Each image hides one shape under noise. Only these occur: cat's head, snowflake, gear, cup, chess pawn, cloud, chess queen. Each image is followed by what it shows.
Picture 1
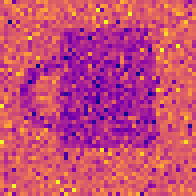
cup
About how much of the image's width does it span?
two thirds
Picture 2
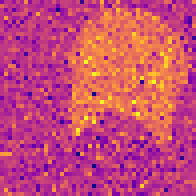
cat's head
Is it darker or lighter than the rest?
lighter
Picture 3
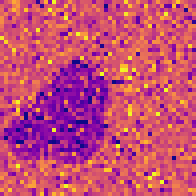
cloud
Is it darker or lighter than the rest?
darker
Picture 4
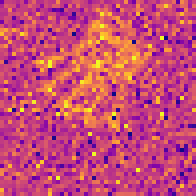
chess queen
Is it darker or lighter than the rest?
lighter
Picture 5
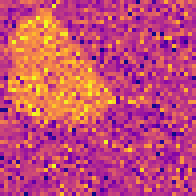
cloud
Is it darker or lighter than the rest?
lighter
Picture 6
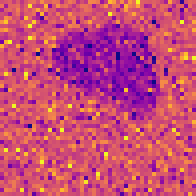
cloud
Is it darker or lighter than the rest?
darker
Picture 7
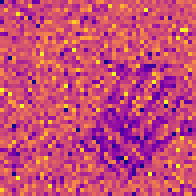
chess queen
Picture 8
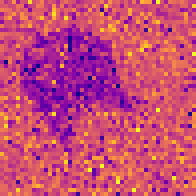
cat's head
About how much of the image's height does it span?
two thirds
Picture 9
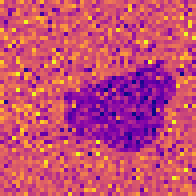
cloud
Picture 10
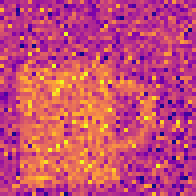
cup
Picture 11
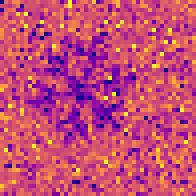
snowflake
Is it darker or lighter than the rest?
darker
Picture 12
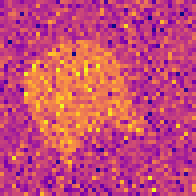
cat's head
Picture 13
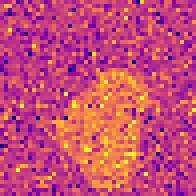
cloud
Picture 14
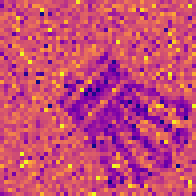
chess queen
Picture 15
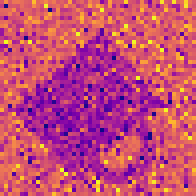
cup
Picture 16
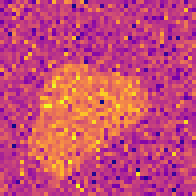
cloud
